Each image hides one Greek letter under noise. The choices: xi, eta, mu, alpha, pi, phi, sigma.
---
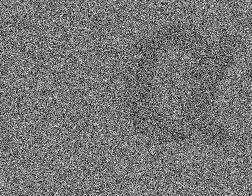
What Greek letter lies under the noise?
alpha
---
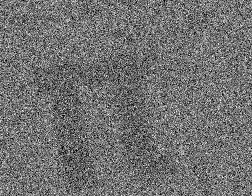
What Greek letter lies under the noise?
pi
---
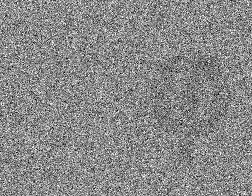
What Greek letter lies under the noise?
phi
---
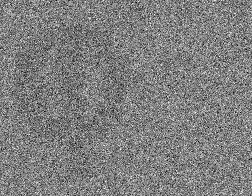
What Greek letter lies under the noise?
phi
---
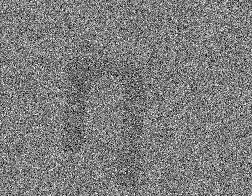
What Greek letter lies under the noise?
eta
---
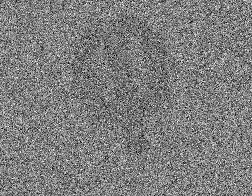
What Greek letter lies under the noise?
phi
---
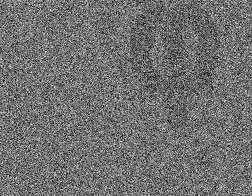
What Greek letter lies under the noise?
phi
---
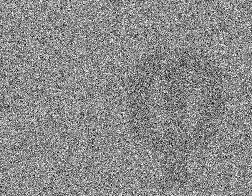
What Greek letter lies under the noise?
phi
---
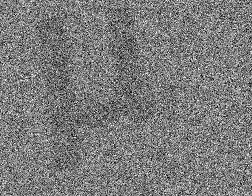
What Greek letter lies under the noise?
mu
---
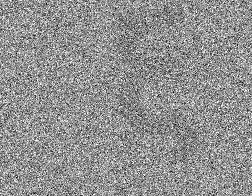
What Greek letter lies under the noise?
xi
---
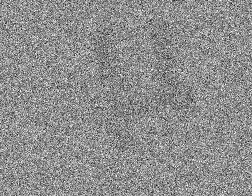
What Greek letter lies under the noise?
mu
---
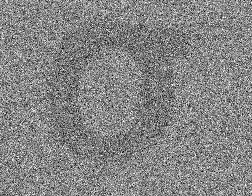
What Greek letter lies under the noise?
sigma
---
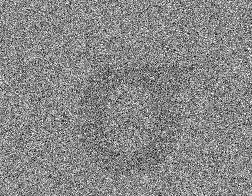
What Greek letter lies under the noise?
sigma
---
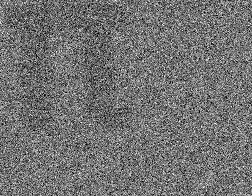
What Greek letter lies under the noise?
pi
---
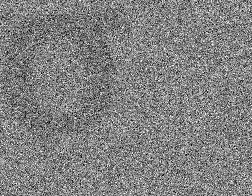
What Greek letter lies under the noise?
sigma
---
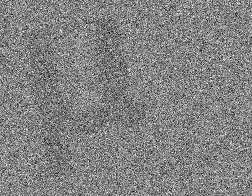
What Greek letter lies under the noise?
mu
